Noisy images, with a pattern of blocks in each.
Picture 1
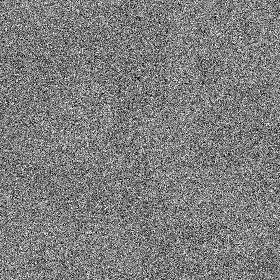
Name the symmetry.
no symmetry
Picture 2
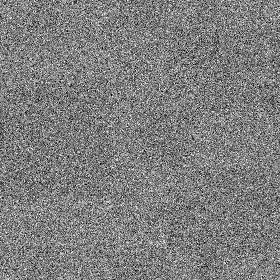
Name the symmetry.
top and bottom mirror each other
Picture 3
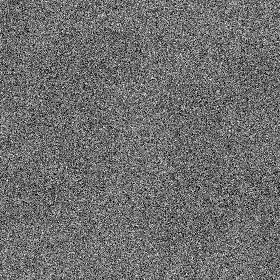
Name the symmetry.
the same after a half turn
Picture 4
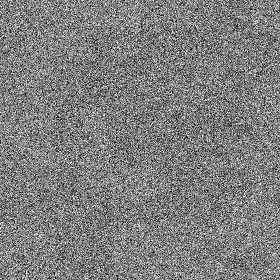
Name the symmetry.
mirrored about the diagonal from the bottom left
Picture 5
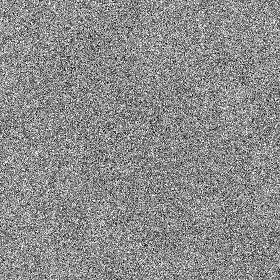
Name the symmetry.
mirrored about the diagonal from the top left
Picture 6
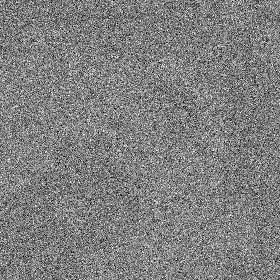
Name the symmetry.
mirrored about the diagonal from the bottom left
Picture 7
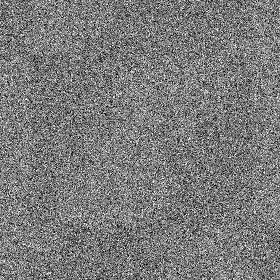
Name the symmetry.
the same after a half turn
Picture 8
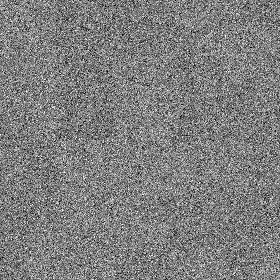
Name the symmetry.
no symmetry
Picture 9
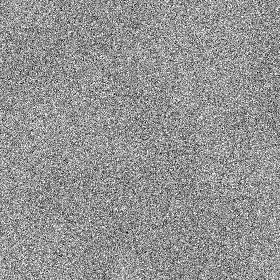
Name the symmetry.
no symmetry
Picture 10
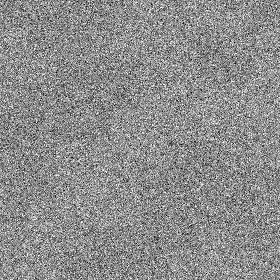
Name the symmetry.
mirrored about the diagonal from the bottom left
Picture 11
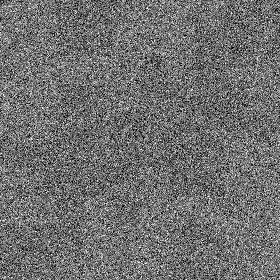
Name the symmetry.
the same after a half turn
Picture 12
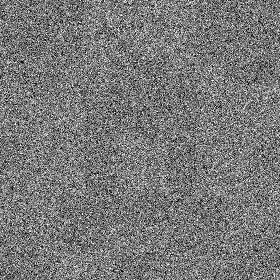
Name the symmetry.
left and right mirror each other
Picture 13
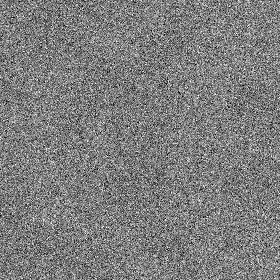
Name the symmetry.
top and bottom mirror each other
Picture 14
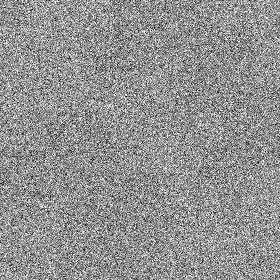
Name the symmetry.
mirrored about the diagonal from the bottom left
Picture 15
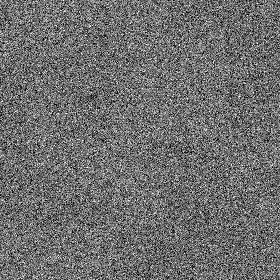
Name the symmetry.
no symmetry
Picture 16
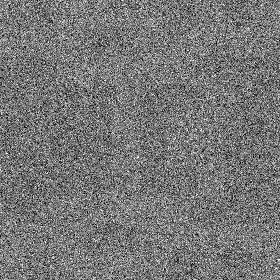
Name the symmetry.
top and bottom mirror each other
